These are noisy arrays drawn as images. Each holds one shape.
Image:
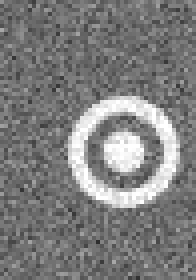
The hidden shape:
bullseye
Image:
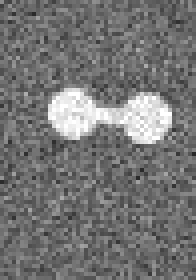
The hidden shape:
dumbbell
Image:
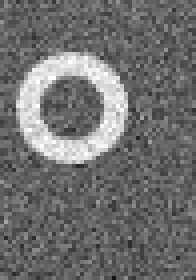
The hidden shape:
ring
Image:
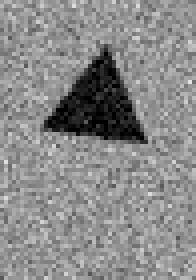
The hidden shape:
triangle
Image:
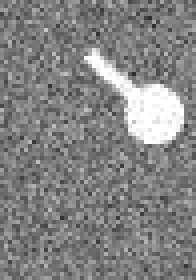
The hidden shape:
lollipop
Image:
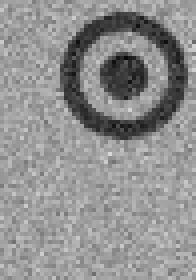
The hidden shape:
bullseye
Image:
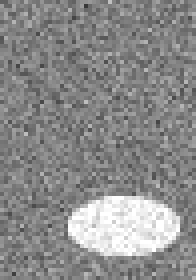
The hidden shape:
ellipse
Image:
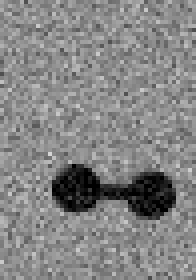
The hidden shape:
dumbbell
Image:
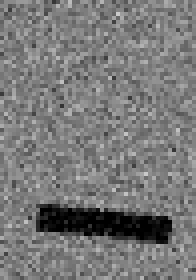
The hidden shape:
bar
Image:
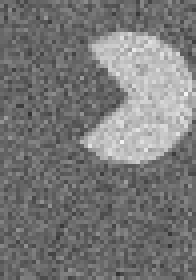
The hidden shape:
disc with a wedge cut out
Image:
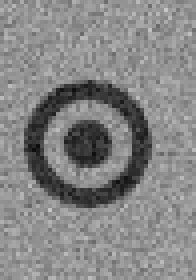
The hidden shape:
bullseye
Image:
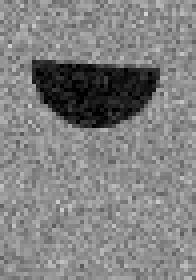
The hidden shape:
half disc
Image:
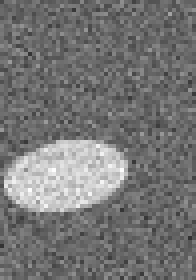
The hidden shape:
ellipse
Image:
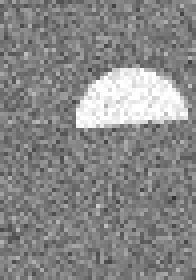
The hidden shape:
half disc
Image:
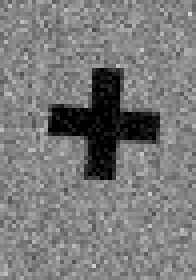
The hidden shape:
cross
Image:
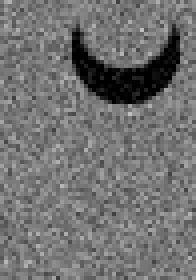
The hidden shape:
crescent
